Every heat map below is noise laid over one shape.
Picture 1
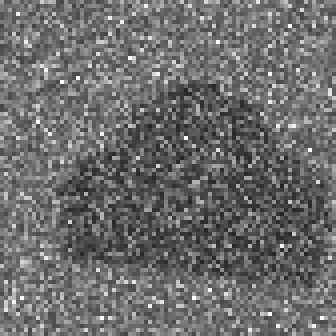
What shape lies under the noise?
cloud
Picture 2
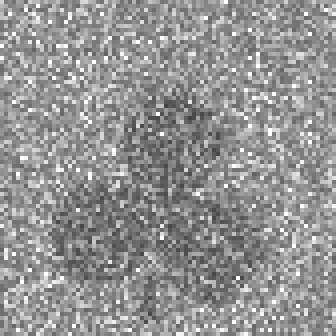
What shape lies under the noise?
club
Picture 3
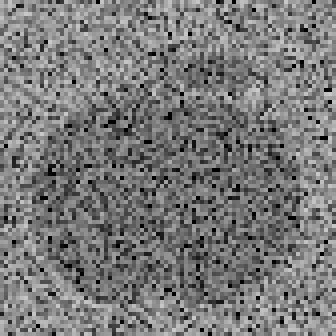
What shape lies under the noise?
apple
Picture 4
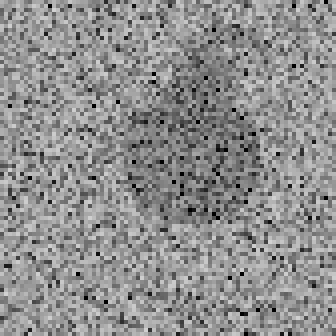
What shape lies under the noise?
pear
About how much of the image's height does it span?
two thirds
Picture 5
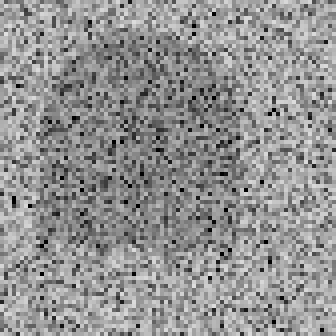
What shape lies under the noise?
ghost
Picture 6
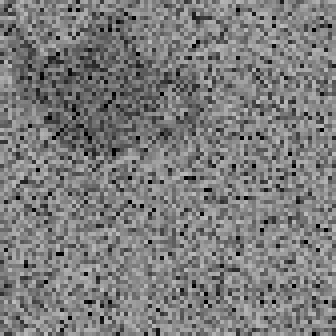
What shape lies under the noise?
teapot
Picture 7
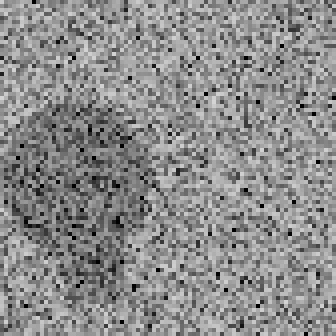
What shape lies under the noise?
light bulb
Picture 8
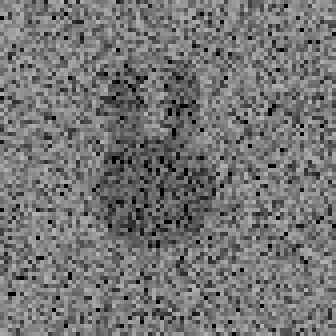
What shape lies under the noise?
rabbit's head
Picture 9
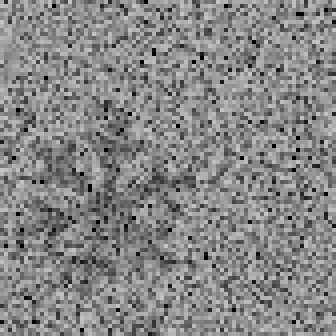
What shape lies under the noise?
snowflake
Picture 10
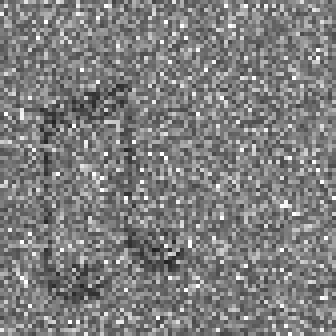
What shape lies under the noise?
pair of musical notes
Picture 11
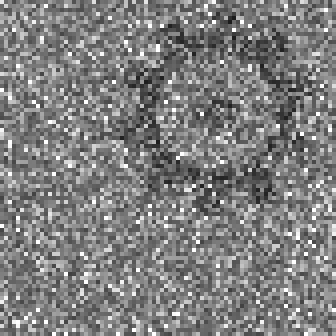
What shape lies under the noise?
gear
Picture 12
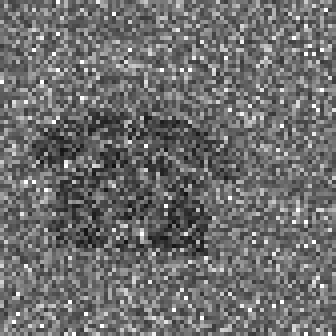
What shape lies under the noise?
telephone
